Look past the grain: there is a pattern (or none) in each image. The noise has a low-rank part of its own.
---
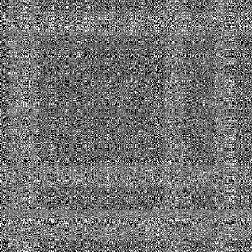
bands of rows crossing bands of columns
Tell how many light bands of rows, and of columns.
3 and 3
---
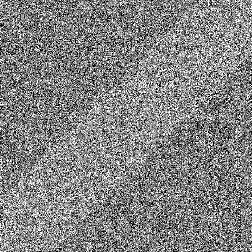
a diagonal band
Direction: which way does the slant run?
bottom left to top right
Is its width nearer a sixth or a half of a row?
a half
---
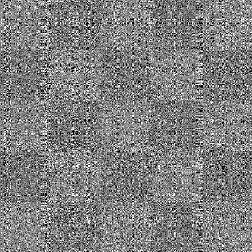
a checkerboard
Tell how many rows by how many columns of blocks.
5 by 5
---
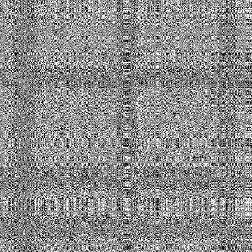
bands of rows crossing bands of columns
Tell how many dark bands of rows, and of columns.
3 and 3
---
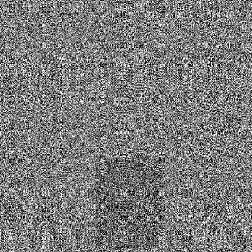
one block
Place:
bottom middle
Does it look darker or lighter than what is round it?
darker
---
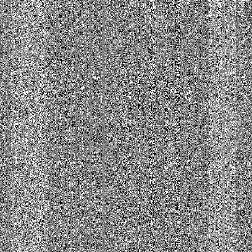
bands of columns
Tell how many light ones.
2
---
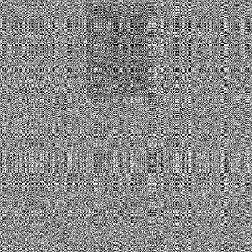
one block
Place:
top middle
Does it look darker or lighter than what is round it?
darker
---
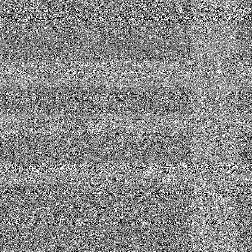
bands of rows crossing bands of columns
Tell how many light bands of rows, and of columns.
3 and 1
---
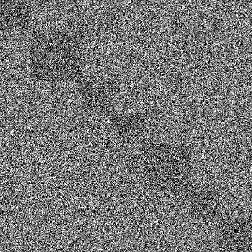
blocks along the diagonal
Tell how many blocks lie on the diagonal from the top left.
7
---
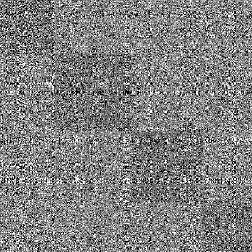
blocks along the diagonal
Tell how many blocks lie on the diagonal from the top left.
4
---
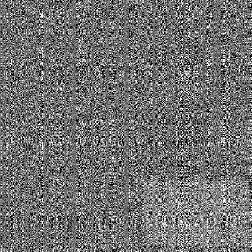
one block
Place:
bottom right
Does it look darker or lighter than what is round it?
lighter
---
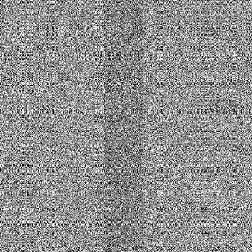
one band of columns
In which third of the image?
middle
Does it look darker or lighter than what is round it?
darker
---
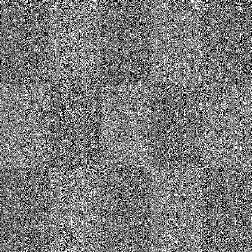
a checkerboard
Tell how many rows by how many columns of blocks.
3 by 5
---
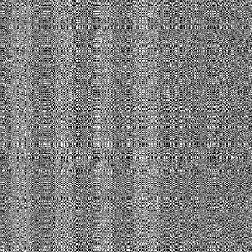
bands of columns
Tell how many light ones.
4
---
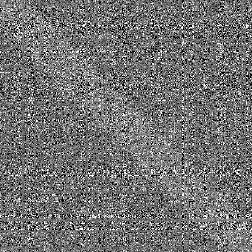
a diagonal band
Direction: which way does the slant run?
top left to bottom right
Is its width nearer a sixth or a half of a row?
a sixth
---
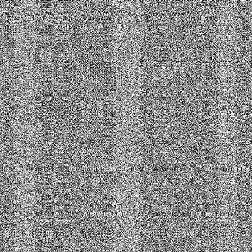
bands of columns
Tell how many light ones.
3
